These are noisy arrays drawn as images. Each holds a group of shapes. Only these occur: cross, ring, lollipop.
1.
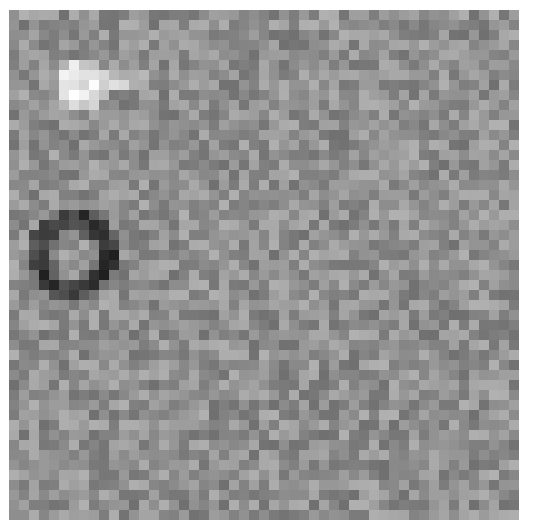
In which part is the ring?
middle left
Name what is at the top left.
lollipop
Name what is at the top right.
nothing
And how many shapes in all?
2
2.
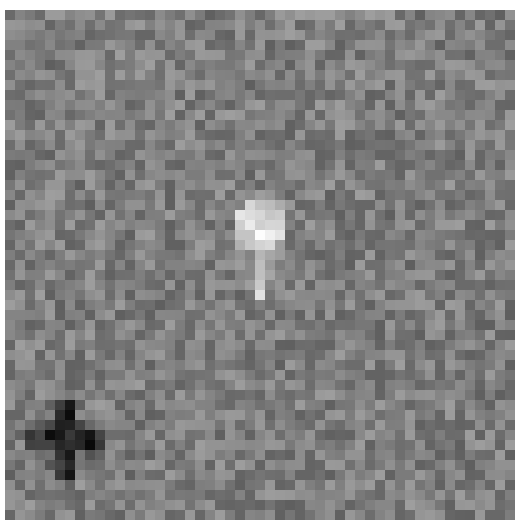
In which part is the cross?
bottom left
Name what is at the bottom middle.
nothing
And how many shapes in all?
2
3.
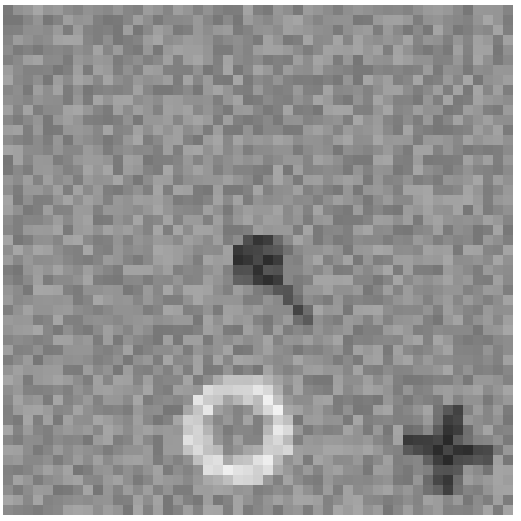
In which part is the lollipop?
centre
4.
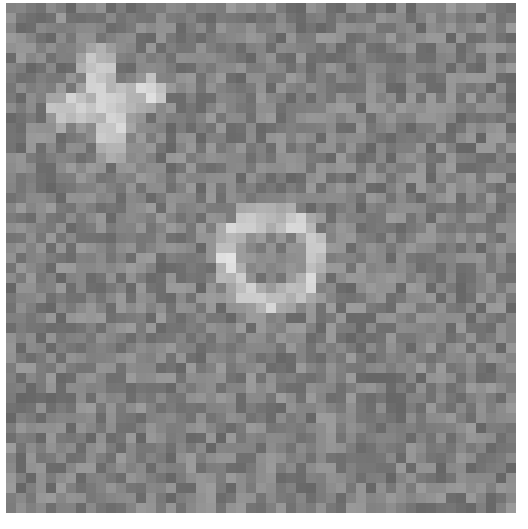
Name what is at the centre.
ring
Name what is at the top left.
cross
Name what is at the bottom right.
nothing
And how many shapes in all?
2
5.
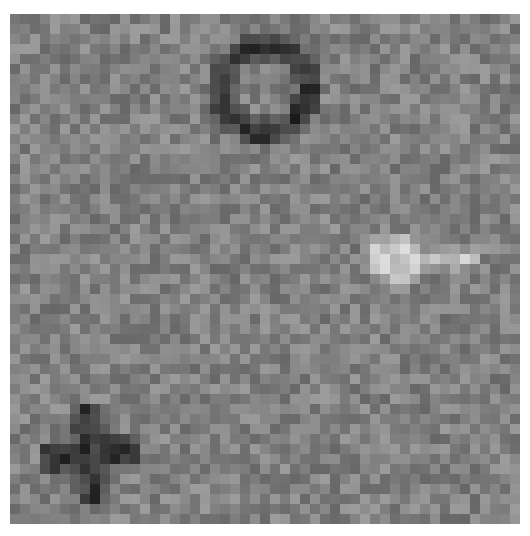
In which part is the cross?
bottom left
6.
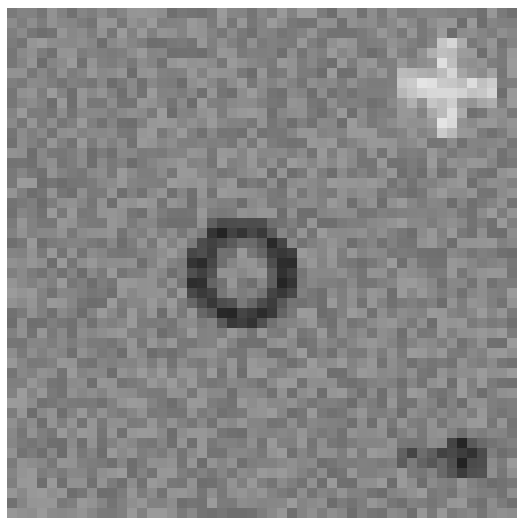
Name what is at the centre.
ring
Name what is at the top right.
cross
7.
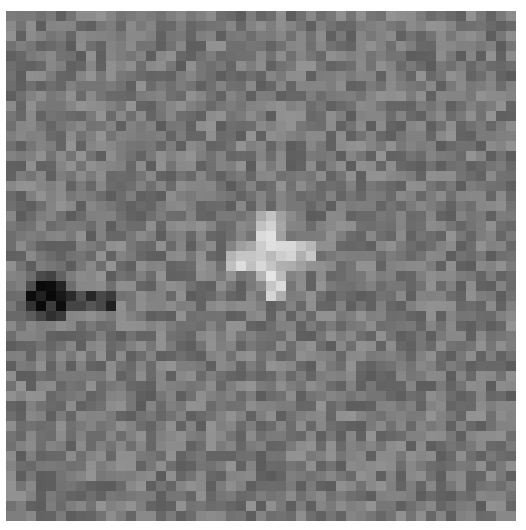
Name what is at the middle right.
nothing
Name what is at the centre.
cross
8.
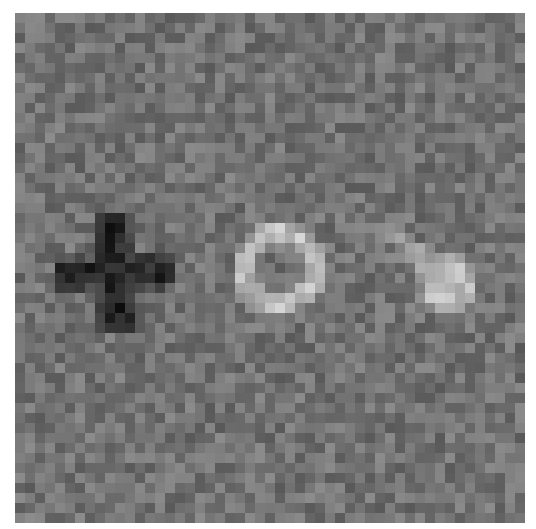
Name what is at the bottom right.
nothing
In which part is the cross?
middle left
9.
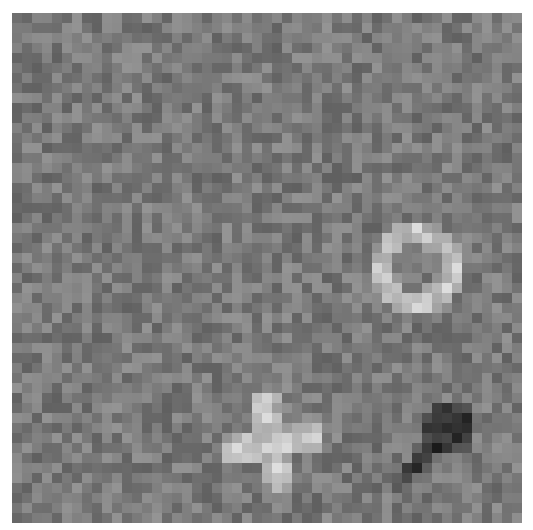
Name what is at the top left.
nothing
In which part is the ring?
middle right
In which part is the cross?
bottom middle
